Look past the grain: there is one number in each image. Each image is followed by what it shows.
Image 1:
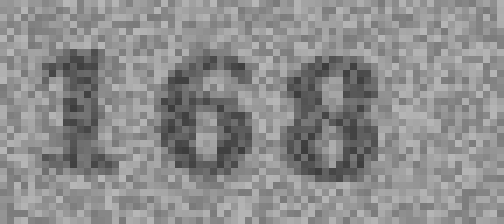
168
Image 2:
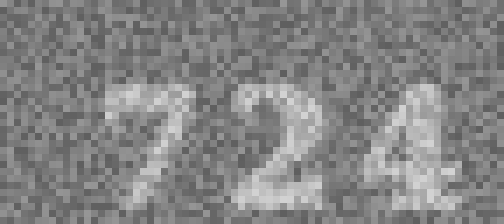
724
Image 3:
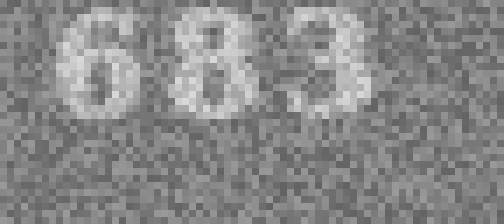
683
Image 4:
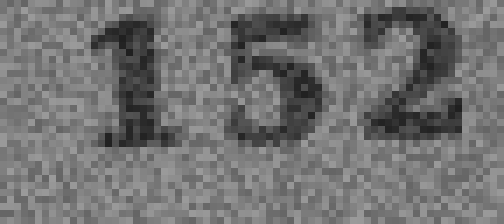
152
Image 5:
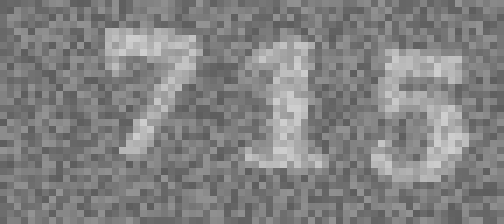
715
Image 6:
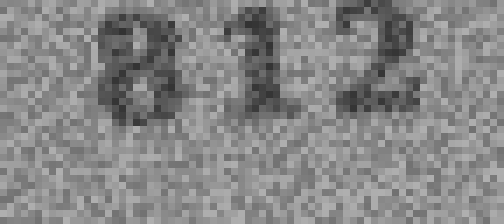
812
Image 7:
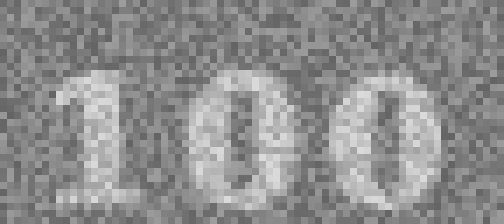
100
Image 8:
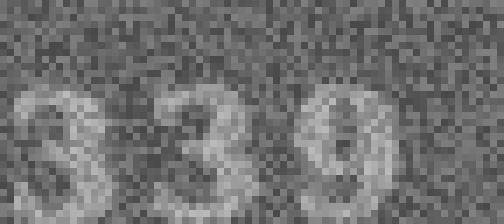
339
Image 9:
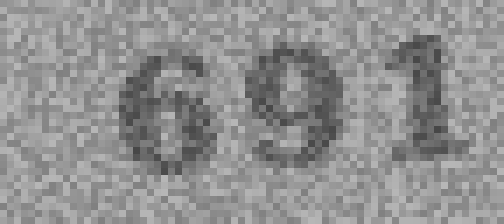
691
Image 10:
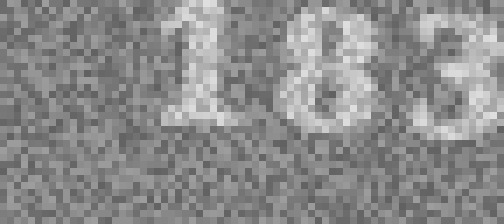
183
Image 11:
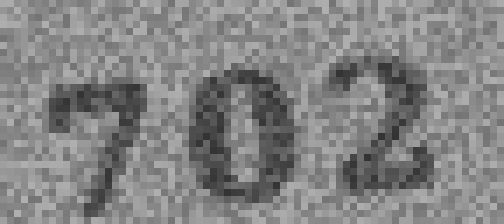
702
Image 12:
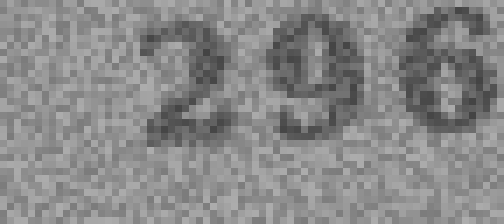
296
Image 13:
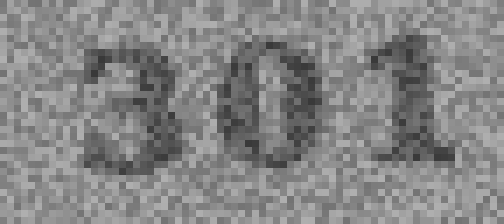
301
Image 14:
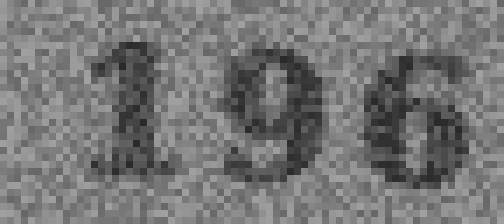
196
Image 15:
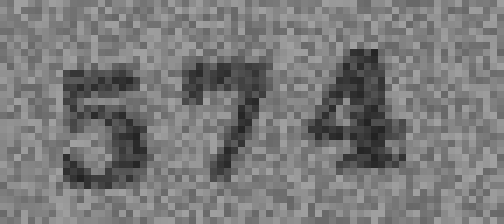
574
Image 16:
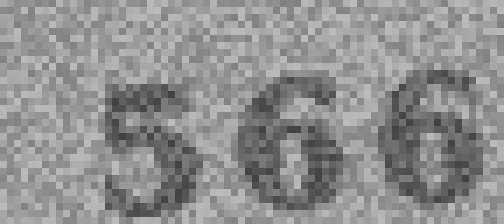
566
